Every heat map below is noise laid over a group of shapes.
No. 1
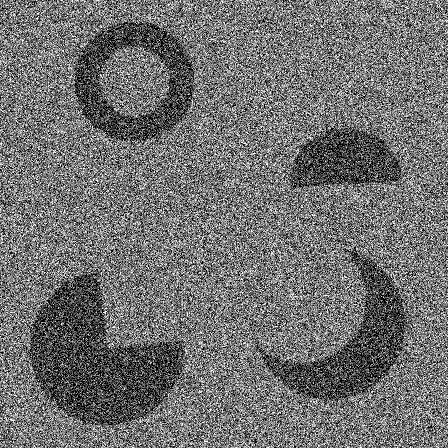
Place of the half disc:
top right
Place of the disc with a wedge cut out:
bottom left
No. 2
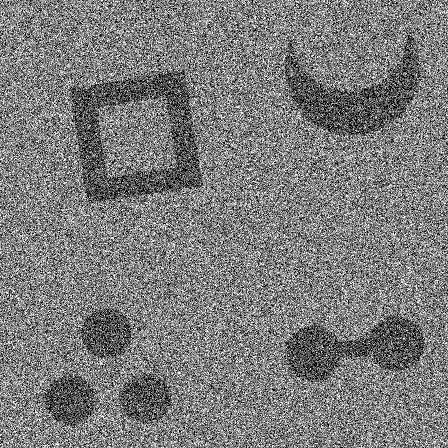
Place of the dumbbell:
bottom right
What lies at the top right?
crescent
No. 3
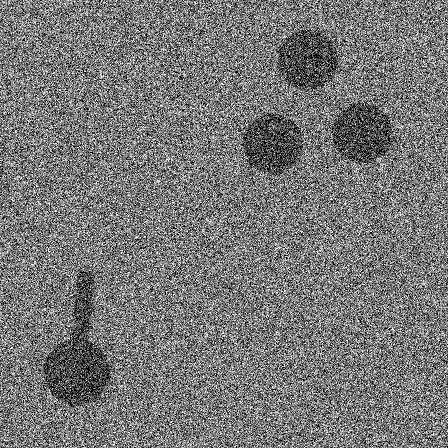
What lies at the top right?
three dots
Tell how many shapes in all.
2
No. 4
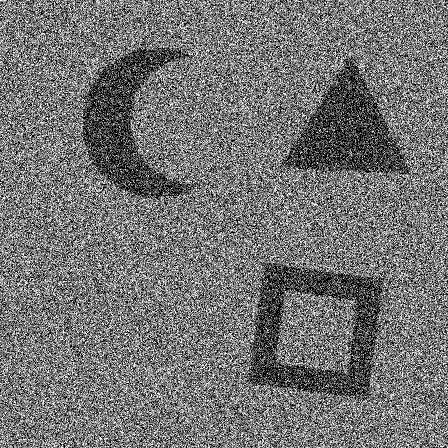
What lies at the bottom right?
square frame
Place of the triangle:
top right
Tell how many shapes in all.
3
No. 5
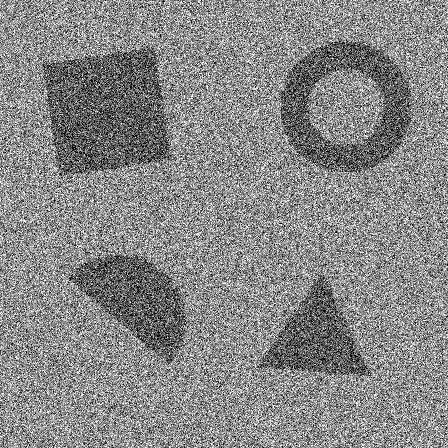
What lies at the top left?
square
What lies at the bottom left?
half disc
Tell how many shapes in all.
4
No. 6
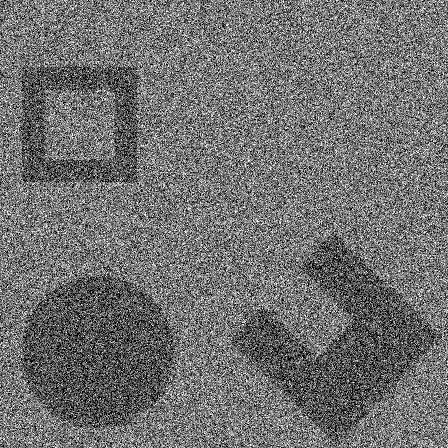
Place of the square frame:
top left
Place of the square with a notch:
bottom right
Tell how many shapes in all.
3
